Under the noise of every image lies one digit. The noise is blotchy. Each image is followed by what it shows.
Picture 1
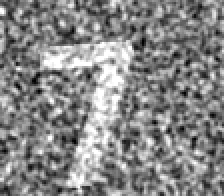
7
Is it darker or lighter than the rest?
lighter
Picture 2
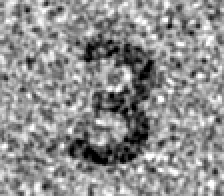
3
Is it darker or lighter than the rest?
darker
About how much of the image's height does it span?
two thirds
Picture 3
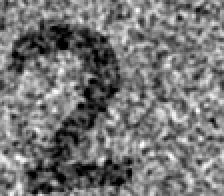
2
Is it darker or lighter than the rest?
darker
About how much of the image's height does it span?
nearly all
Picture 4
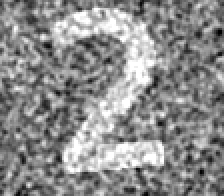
2
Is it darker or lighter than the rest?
lighter
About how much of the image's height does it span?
nearly all
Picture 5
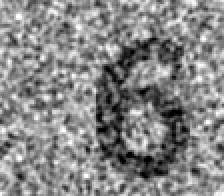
6
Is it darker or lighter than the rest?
darker
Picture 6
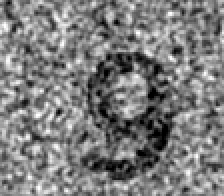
9
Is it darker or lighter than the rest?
darker
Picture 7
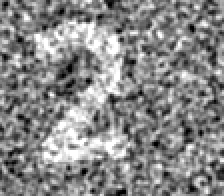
2
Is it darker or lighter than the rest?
lighter
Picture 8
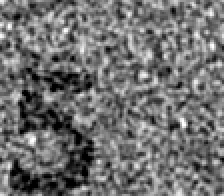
5
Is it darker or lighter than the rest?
darker
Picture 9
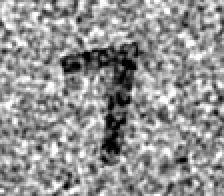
7
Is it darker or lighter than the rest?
darker
